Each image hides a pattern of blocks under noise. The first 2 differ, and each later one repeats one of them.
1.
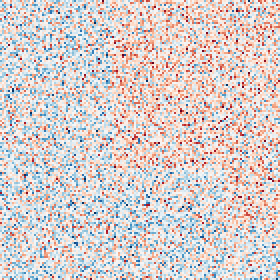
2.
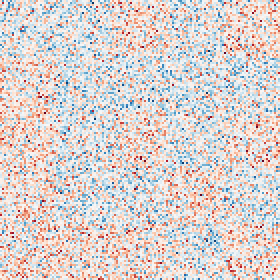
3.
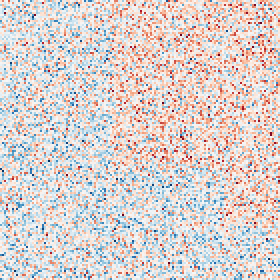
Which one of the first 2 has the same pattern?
1
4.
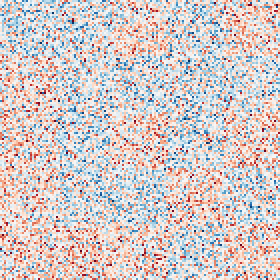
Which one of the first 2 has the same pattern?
2
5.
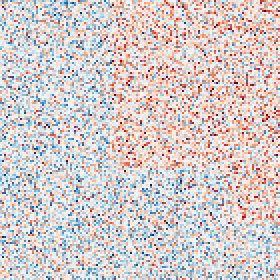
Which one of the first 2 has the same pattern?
1
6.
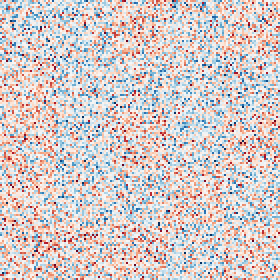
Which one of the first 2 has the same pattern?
2
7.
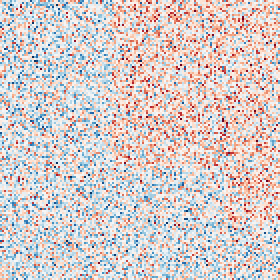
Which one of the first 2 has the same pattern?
1
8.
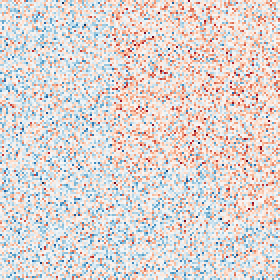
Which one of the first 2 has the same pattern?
1
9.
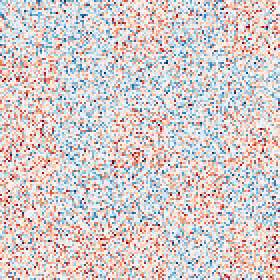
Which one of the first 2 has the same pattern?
2
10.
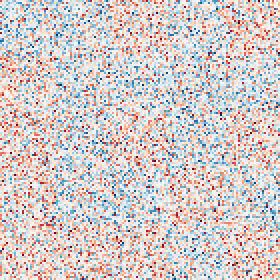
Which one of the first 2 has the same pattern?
2
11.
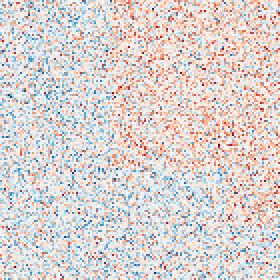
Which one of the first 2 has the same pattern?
1
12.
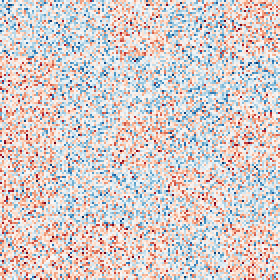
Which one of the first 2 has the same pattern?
2
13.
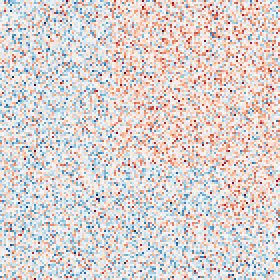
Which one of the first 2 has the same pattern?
1
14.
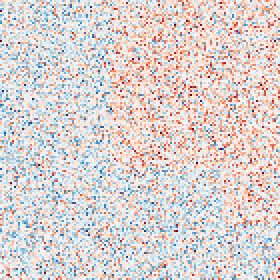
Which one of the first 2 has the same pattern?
1
